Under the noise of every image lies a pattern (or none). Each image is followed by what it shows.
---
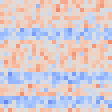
bands of rows
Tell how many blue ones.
3
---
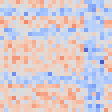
bands of rows crossing bands of columns
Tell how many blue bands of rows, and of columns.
3 and 1
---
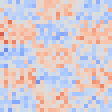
a checkerboard
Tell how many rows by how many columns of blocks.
5 by 3
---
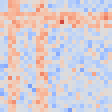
bands of rows crossing bands of columns
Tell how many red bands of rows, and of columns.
1 and 2
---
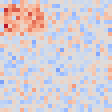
one block
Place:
top left
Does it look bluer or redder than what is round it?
redder
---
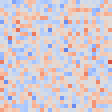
only noise
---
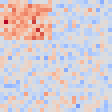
one block
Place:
top left
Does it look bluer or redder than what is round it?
redder
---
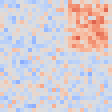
one block
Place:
top right
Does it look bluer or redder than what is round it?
redder
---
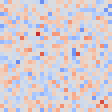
only noise
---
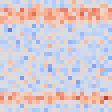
bands of rows
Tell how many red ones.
2
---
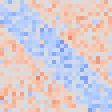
a diagonal band
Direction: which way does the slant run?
top left to bottom right
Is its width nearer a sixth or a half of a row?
a half
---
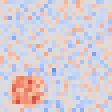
one block
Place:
bottom left
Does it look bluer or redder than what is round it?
redder
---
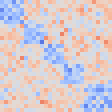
blocks along the diagonal
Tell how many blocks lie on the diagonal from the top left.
5
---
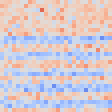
bands of rows
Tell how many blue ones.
5
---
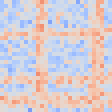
bands of rows crossing bands of columns
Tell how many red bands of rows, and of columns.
3 and 2
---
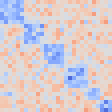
blocks along the diagonal
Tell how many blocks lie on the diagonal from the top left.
6
